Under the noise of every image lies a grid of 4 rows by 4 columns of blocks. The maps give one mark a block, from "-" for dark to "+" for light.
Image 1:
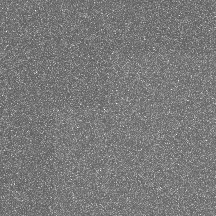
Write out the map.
----
--++
-+++
-+++
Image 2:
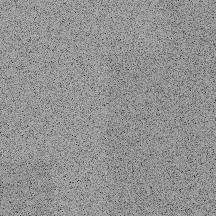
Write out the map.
+++-
++--
++--
-+--
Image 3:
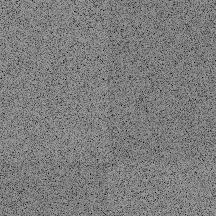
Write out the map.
++--
++--
++--
--++
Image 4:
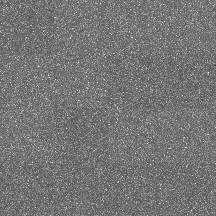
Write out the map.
-+++
++--
+-++
----
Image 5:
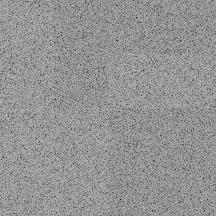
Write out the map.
+---
+-++
++--
++--
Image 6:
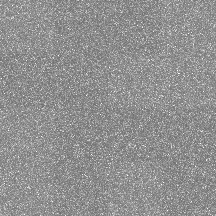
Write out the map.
+--+
--++
+---
+-+-
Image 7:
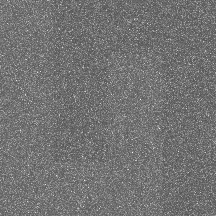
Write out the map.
+---
+-+-
+-+-
+++-
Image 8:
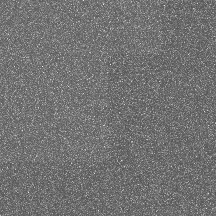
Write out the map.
+++-
++--
++--
----
